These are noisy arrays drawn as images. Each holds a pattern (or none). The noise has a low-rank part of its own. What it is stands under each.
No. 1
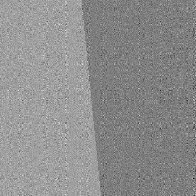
a sharp edge
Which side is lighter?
left
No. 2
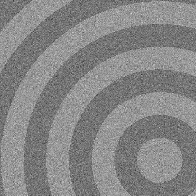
rings round one point
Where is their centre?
bottom right
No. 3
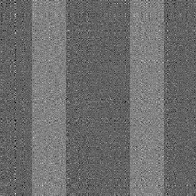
vertical stripes
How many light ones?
2
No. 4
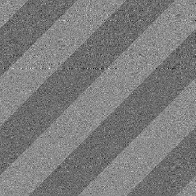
diagonal stripes
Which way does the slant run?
bottom left to top right
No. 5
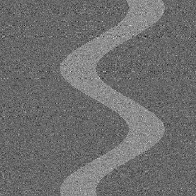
a wavy band
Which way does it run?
top to bottom
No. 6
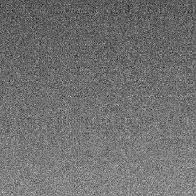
a smooth slope
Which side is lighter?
bottom
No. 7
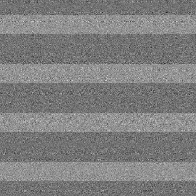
horizontal stripes
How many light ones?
4
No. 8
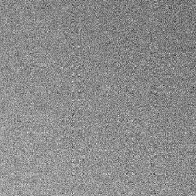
a smooth slope
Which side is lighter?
bottom left
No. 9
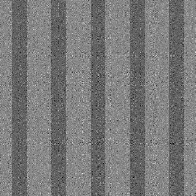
vertical stripes
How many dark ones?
5
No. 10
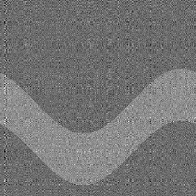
a wavy band
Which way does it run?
left to right
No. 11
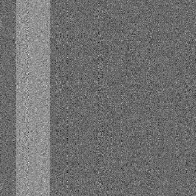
one vertical stripe
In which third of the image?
left
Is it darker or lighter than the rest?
lighter
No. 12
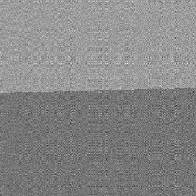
a sharp edge
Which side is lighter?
top
